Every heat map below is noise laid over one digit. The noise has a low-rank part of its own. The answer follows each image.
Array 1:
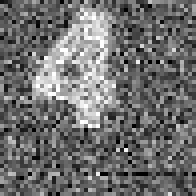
4
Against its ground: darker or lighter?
lighter
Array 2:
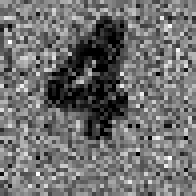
4
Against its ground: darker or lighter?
darker
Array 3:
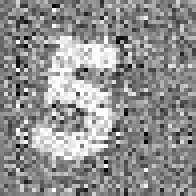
5
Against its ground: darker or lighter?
lighter
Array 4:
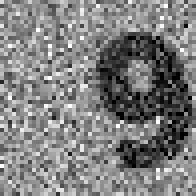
9
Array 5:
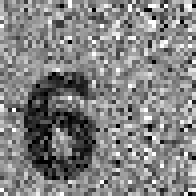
6
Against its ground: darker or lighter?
darker
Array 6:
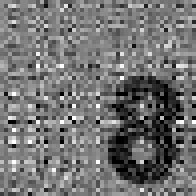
8
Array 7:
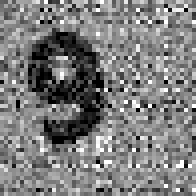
9
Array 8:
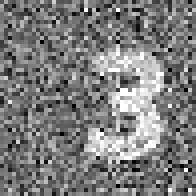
3
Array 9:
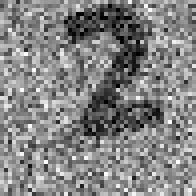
2
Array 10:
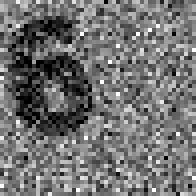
6
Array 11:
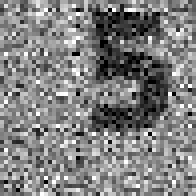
5
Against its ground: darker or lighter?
darker
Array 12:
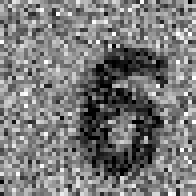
6
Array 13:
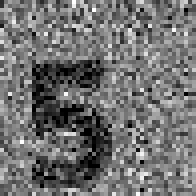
5
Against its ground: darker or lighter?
darker
